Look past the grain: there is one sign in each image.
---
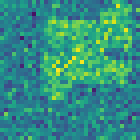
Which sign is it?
not-equal sign
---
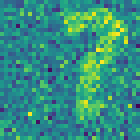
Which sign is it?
question mark
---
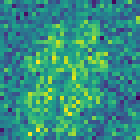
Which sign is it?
hash sign
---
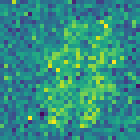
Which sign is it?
hash sign
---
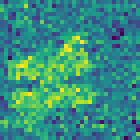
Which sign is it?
not-equal sign
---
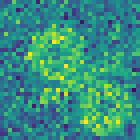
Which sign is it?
percent sign
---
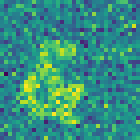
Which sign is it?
ampersand
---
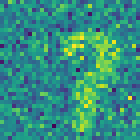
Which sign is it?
question mark
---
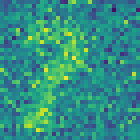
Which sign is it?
question mark
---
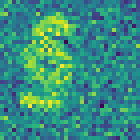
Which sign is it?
section sign
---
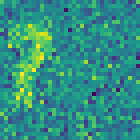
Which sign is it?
question mark
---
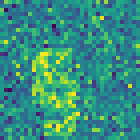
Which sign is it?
section sign
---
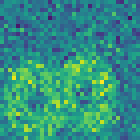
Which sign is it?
infinity sign
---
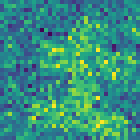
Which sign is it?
plus-minus sign
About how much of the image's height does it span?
nearly all
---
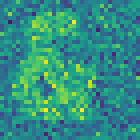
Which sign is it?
ampersand
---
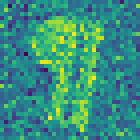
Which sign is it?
pilcrow
